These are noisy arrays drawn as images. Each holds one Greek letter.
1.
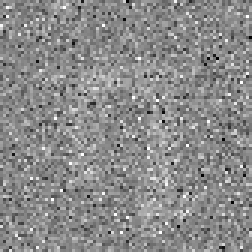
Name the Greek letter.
eta
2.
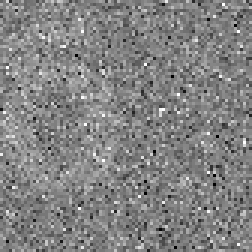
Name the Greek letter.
delta
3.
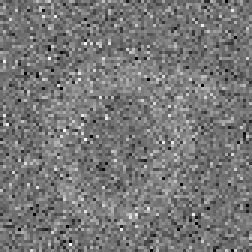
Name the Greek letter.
sigma
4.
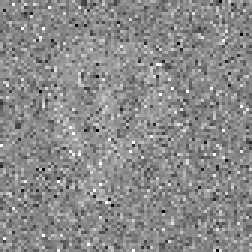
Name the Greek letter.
phi
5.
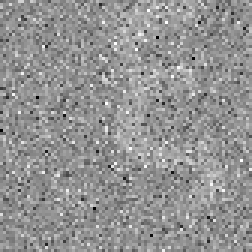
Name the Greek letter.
xi
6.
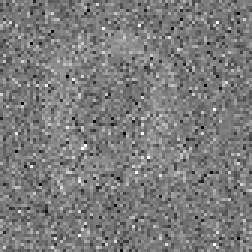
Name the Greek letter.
omega
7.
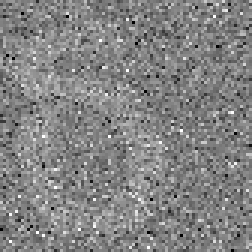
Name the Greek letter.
delta
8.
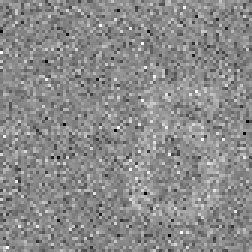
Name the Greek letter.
delta
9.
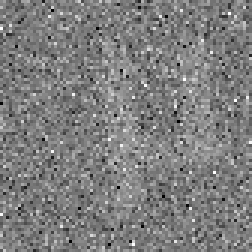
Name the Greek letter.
mu
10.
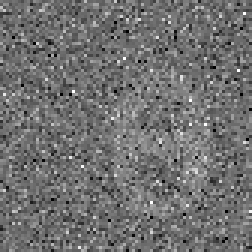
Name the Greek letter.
theta
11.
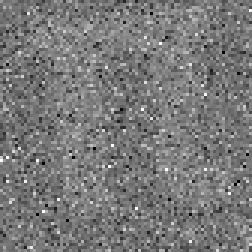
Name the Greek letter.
pi
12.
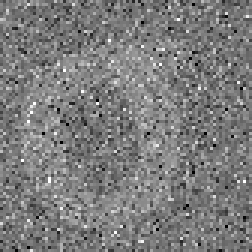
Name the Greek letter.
sigma
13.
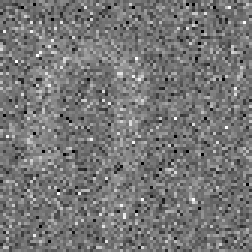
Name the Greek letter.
eta
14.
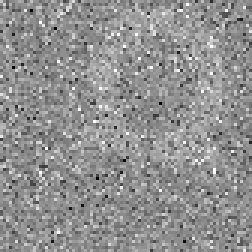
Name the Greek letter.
omega
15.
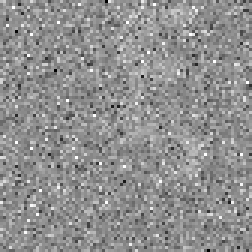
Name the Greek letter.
xi
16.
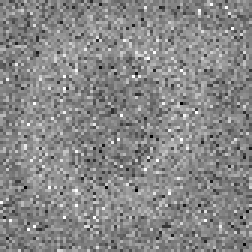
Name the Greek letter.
sigma
